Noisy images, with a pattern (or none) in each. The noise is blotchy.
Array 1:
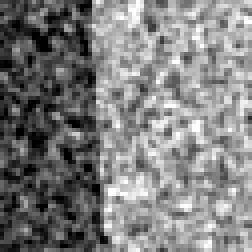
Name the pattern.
a sharp edge
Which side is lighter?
right
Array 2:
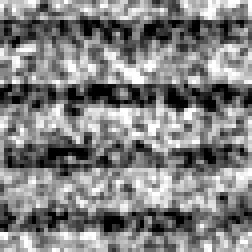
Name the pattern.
horizontal stripes
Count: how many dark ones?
4
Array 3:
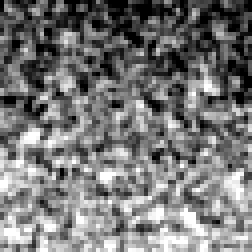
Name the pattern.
a smooth slope
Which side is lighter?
bottom
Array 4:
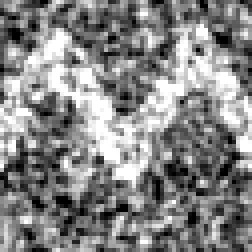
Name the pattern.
a wavy band
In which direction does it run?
left to right
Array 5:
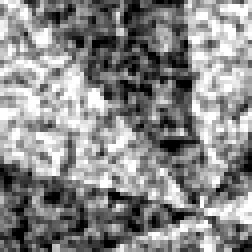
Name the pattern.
spokes from one point
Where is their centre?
bottom right
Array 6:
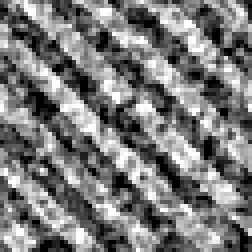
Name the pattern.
diagonal stripes
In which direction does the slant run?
top left to bottom right
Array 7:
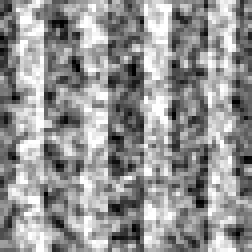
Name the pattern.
vertical stripes
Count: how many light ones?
4
